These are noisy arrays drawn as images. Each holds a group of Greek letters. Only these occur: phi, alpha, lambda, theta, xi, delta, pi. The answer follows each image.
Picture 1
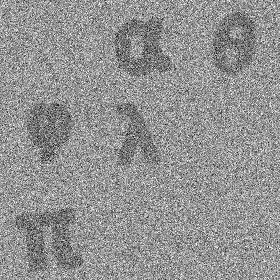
top middle: alpha; top right: theta; middle left: phi; centre: lambda; bottom left: pi
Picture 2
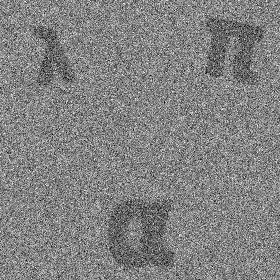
top left: lambda; top right: pi; bottom middle: alpha
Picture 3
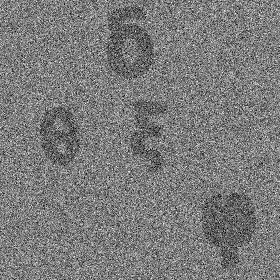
top middle: delta; middle left: theta; centre: xi; bottom right: phi
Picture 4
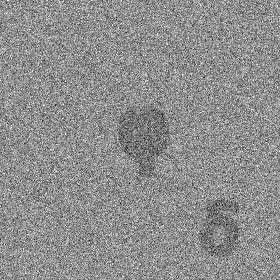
centre: phi; bottom right: delta
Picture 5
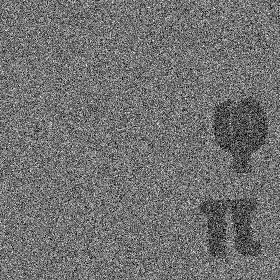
middle right: phi; bottom right: pi
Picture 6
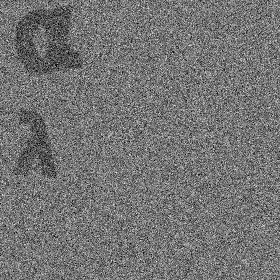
top left: alpha; middle left: lambda
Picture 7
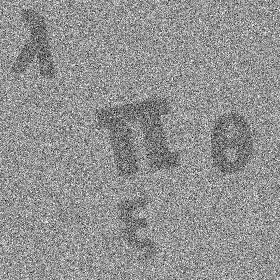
top left: lambda; centre: pi; middle right: theta; bottom middle: xi
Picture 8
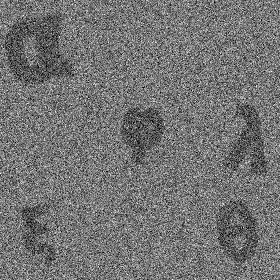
top left: alpha; centre: phi; middle right: lambda; bottom left: xi; bottom right: theta
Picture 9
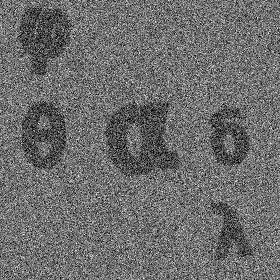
top left: phi; middle left: theta; centre: alpha; middle right: delta; bottom right: lambda
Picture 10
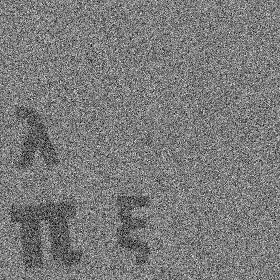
middle left: lambda; bottom left: pi; bottom middle: xi
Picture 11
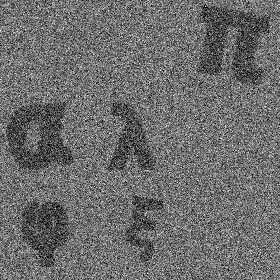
top right: pi; middle left: alpha; centre: lambda; bottom left: phi; bottom middle: xi
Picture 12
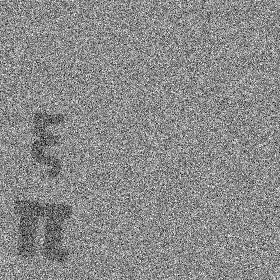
middle left: xi; bottom left: pi
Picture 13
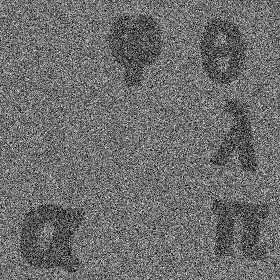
top middle: phi; top right: theta; middle right: lambda; bottom left: alpha; bottom right: pi
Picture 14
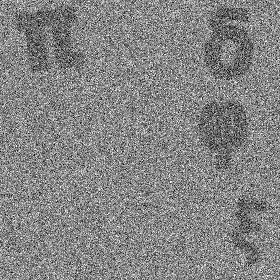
top left: pi; top right: delta; middle right: phi; bottom right: xi
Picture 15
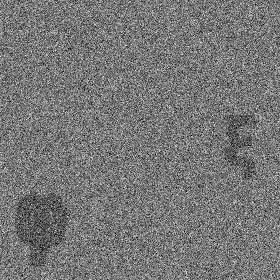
middle right: xi; bottom left: phi
